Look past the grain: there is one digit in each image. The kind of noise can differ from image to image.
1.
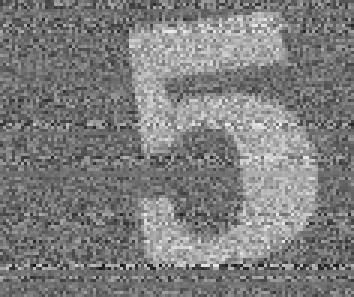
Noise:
rows of uneven size
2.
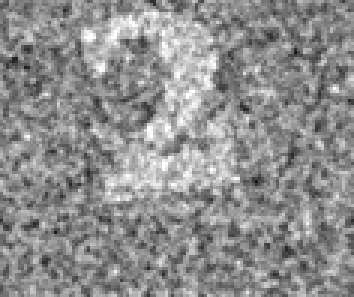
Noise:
blotchy
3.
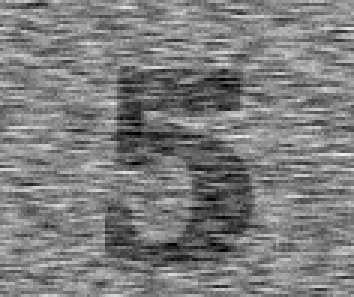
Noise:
streaked along the rows
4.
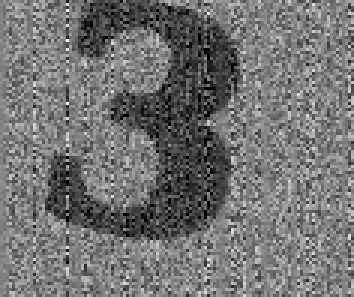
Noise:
columns of uneven size
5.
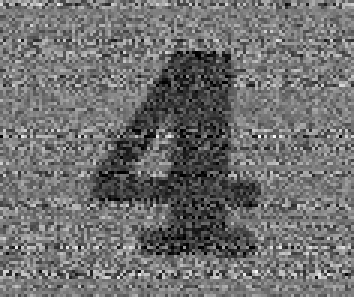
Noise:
rows of uneven size
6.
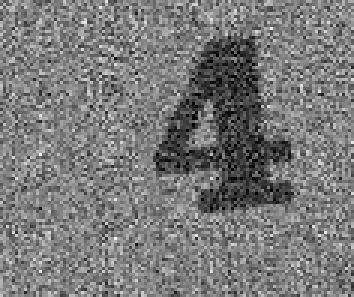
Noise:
low rank plus noise
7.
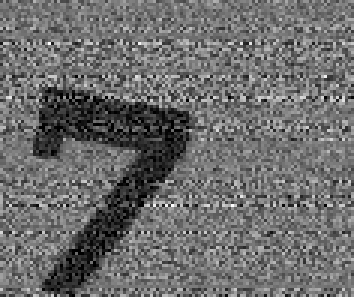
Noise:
rows of uneven size
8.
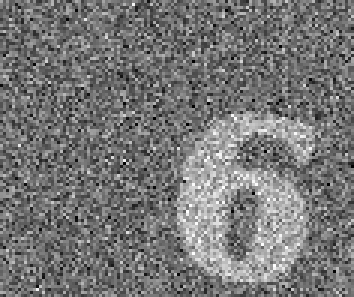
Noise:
independent entries
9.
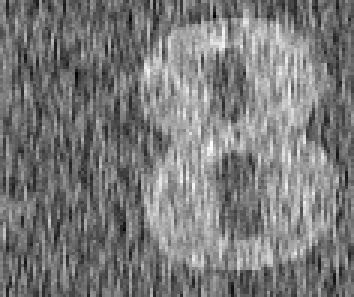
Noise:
streaked along the columns
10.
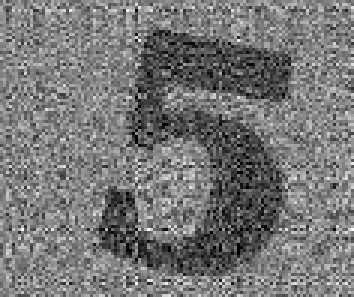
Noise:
low rank plus noise
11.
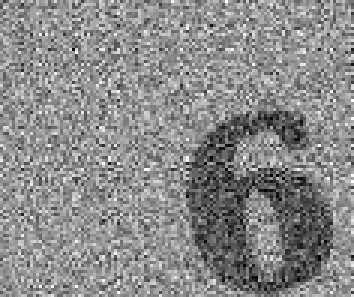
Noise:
low rank plus noise
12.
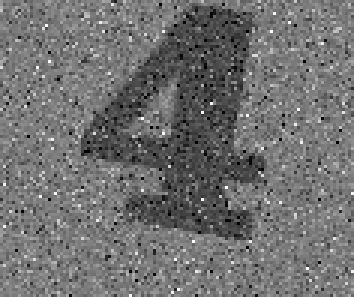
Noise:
heavy tails
